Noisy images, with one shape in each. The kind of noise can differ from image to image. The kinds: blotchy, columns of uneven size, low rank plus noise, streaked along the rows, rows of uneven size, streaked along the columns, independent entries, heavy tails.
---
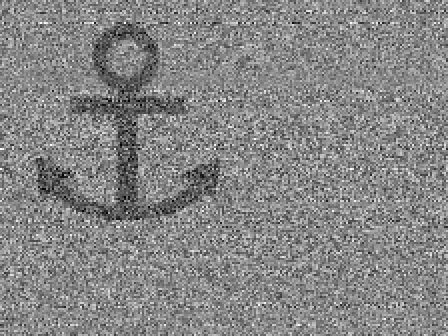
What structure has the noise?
rows of uneven size
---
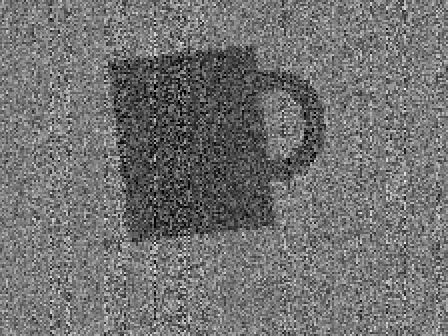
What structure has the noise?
columns of uneven size
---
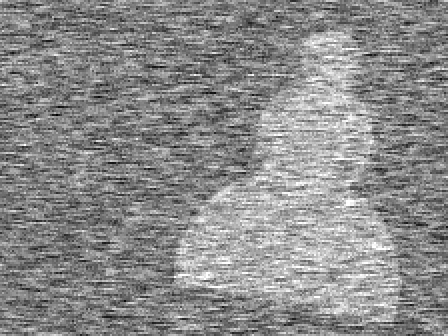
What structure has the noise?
streaked along the rows
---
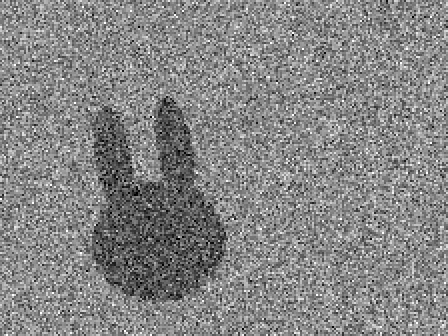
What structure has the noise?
independent entries
